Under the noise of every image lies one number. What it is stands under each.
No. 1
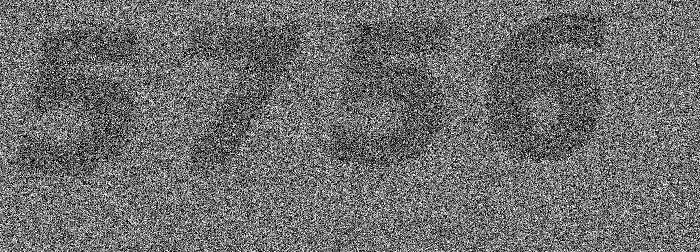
5756
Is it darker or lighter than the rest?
darker
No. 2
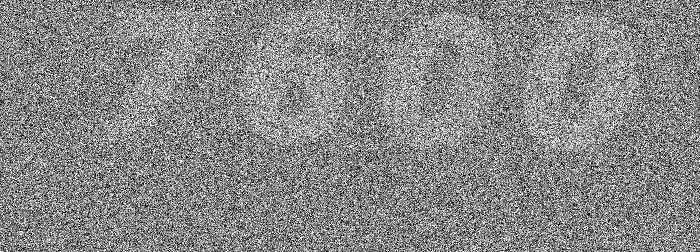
7600
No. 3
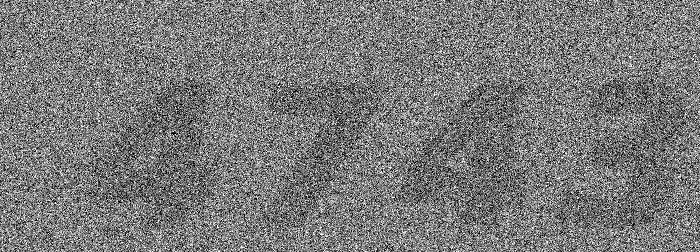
4743
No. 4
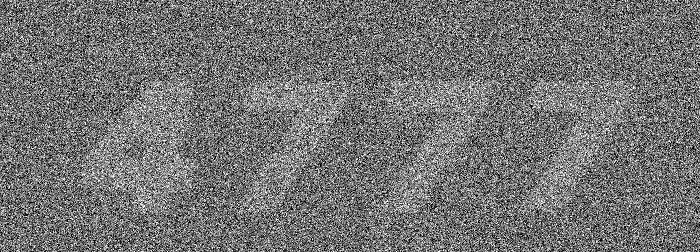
4777
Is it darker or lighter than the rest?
lighter
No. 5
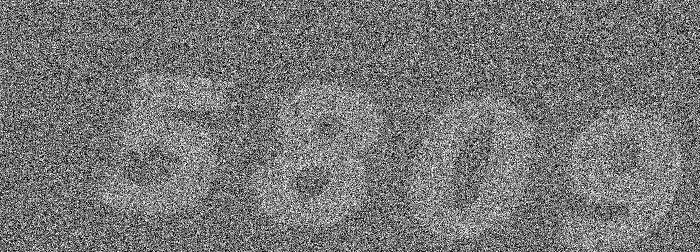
5809
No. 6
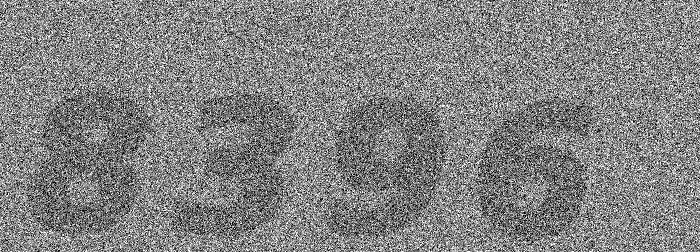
8396
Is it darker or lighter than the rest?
darker
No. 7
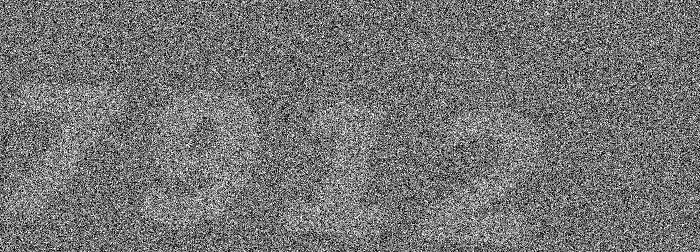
7912
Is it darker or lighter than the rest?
lighter
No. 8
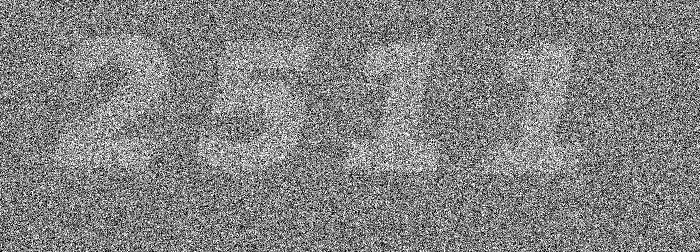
2511
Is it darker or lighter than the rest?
lighter
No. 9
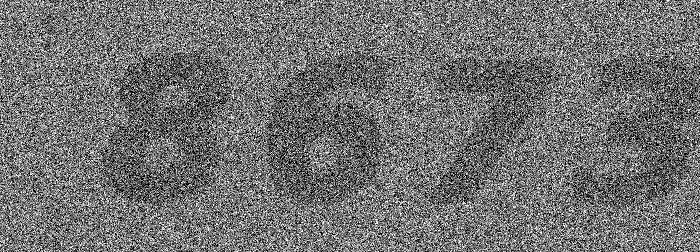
8673
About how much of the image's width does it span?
nearly all
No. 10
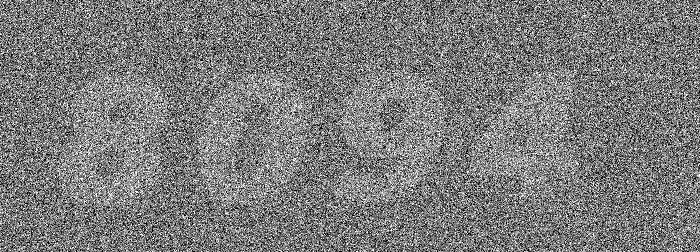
8094
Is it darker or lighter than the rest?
lighter
